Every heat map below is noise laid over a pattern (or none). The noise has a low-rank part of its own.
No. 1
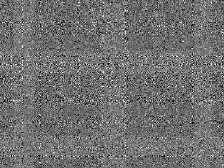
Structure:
bands of rows crossing bands of columns
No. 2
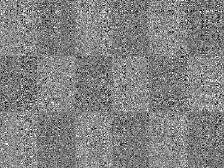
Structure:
a checkerboard
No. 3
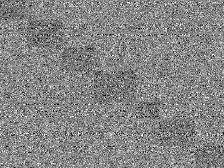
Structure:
blocks along the diagonal
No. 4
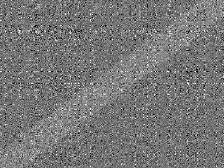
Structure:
a diagonal band
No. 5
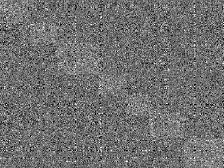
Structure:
blocks along the diagonal
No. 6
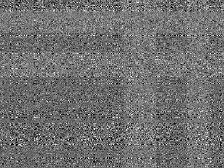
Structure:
bands of rows crossing bands of columns
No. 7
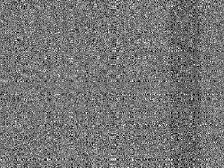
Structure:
one band of columns
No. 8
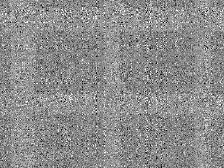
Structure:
bands of rows crossing bands of columns
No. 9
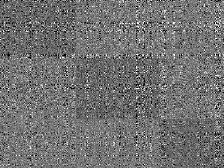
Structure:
blocks along the diagonal
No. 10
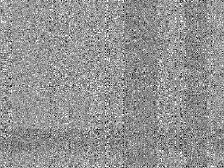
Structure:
bands of rows crossing bands of columns
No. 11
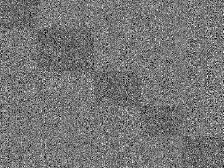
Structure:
blocks along the diagonal
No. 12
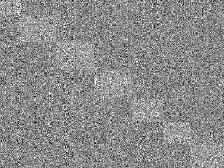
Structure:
blocks along the diagonal
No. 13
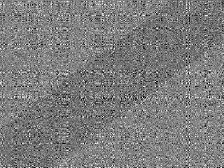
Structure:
a diagonal band
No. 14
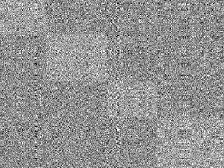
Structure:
blocks along the diagonal
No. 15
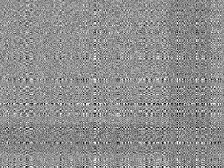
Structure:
bands of rows crossing bands of columns
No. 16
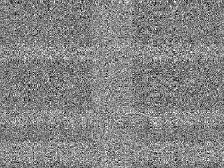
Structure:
bands of rows crossing bands of columns
